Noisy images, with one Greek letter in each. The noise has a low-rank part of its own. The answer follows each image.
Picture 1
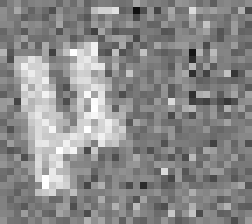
mu
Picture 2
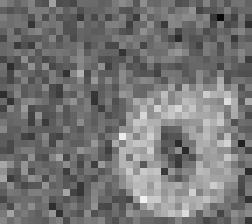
sigma
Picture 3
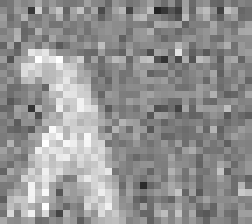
lambda
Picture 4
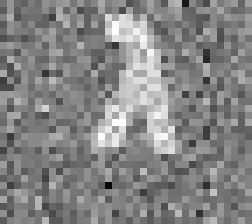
lambda
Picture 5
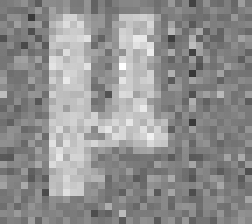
mu
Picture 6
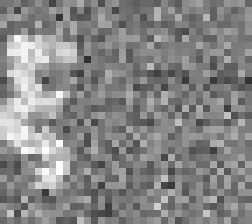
xi
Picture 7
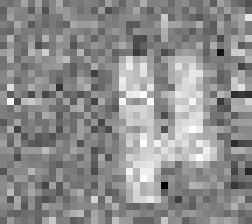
mu
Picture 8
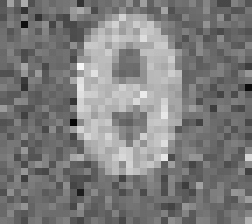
theta
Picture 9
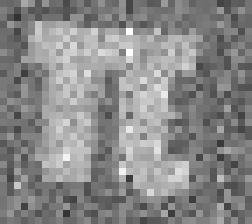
pi
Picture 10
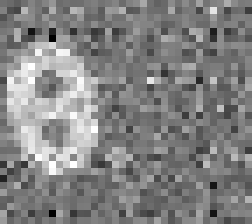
theta
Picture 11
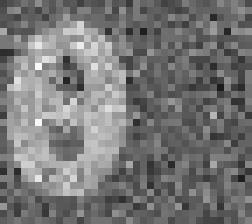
theta
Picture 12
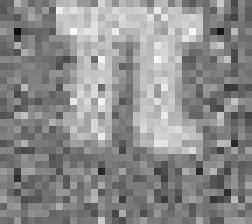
pi
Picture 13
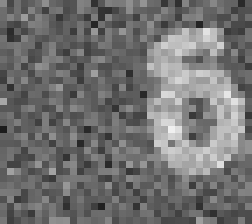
delta
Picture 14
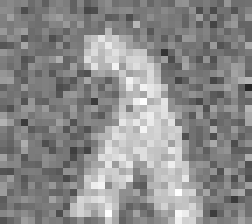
lambda
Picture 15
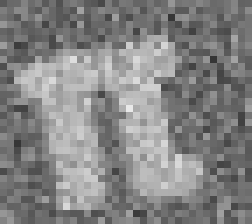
pi
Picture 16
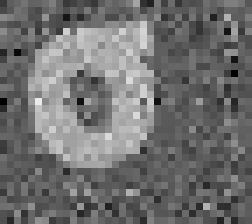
sigma
